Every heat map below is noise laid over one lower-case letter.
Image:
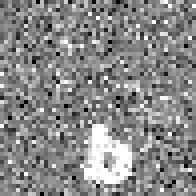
b
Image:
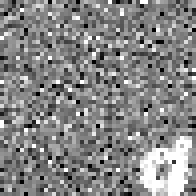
d
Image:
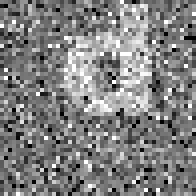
d
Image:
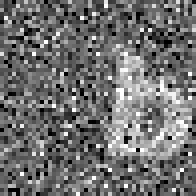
b
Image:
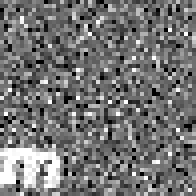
m
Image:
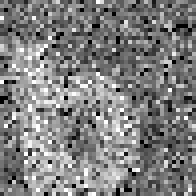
b
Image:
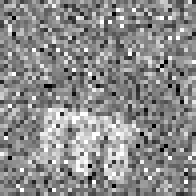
m
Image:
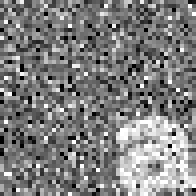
a
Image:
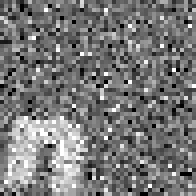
n
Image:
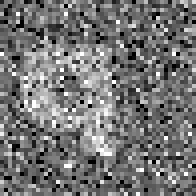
q
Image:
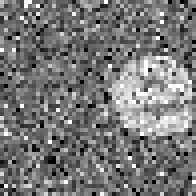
e
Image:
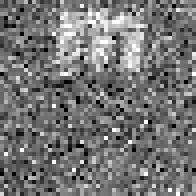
m
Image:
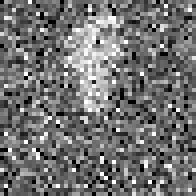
f
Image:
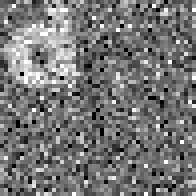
d
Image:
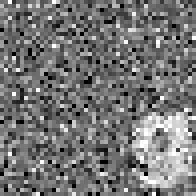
g
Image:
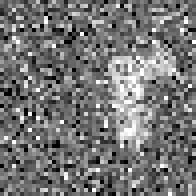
r
